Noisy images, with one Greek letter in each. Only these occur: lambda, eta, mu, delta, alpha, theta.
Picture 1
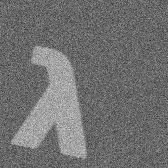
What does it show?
light lambda
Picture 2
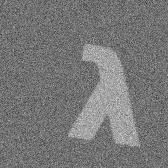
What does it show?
light lambda
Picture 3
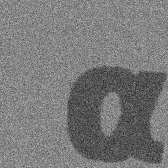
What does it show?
dark alpha
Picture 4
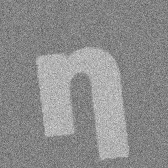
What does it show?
light eta
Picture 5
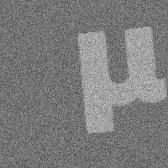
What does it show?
light mu
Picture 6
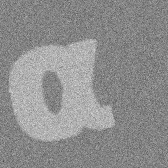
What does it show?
light alpha
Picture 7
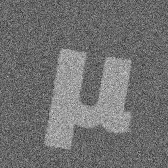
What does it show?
light mu
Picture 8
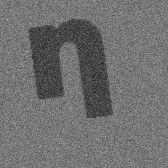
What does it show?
dark eta
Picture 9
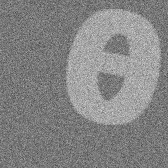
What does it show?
light theta
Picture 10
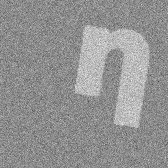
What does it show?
light eta
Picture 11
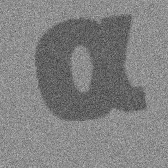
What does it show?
dark alpha
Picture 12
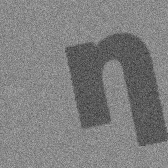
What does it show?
dark eta
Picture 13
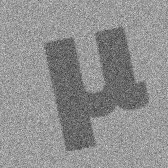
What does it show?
dark mu
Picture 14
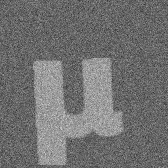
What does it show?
light mu
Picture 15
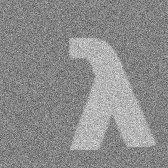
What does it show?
light lambda
